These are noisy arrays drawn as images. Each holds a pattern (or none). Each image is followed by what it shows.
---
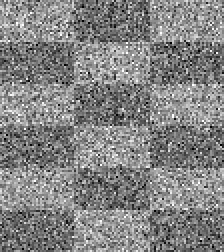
a checkerboard
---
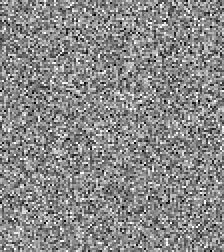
only noise
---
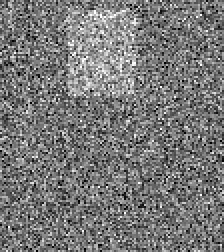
one block
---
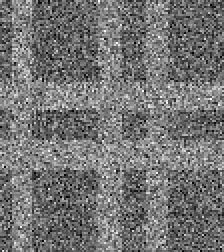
bands of rows crossing bands of columns
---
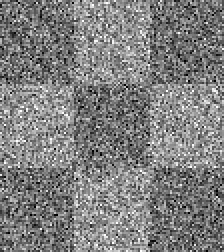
a checkerboard
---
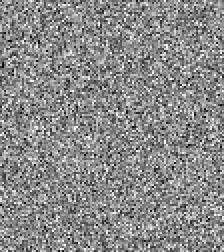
only noise
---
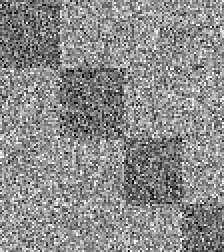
blocks along the diagonal
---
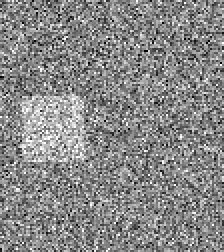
one block
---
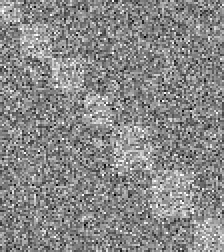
blocks along the diagonal
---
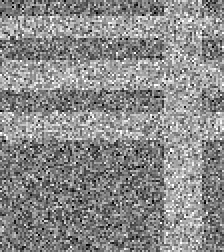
bands of rows crossing bands of columns
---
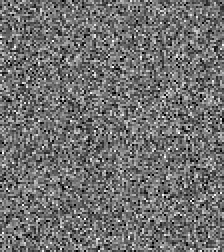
only noise
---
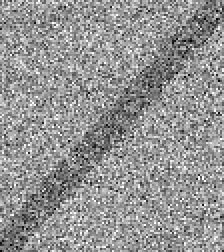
a diagonal band
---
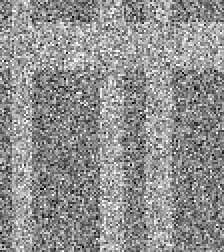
bands of rows crossing bands of columns
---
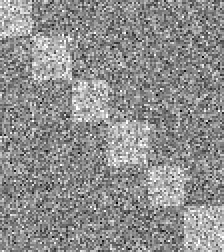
blocks along the diagonal
